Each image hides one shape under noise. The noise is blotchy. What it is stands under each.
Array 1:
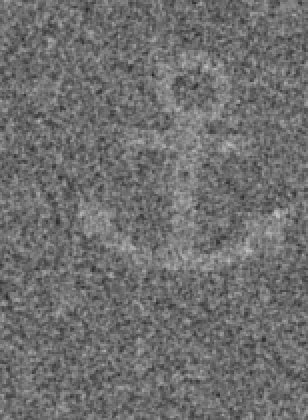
light anchor
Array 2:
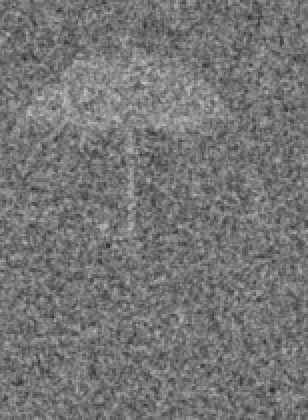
light umbrella
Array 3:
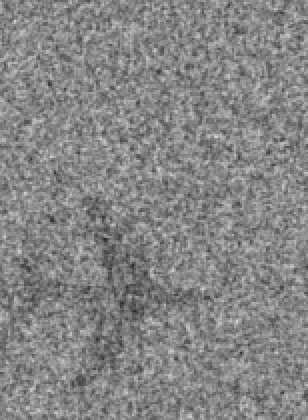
dark airplane
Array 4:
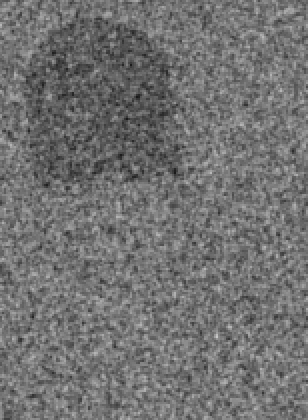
dark ghost
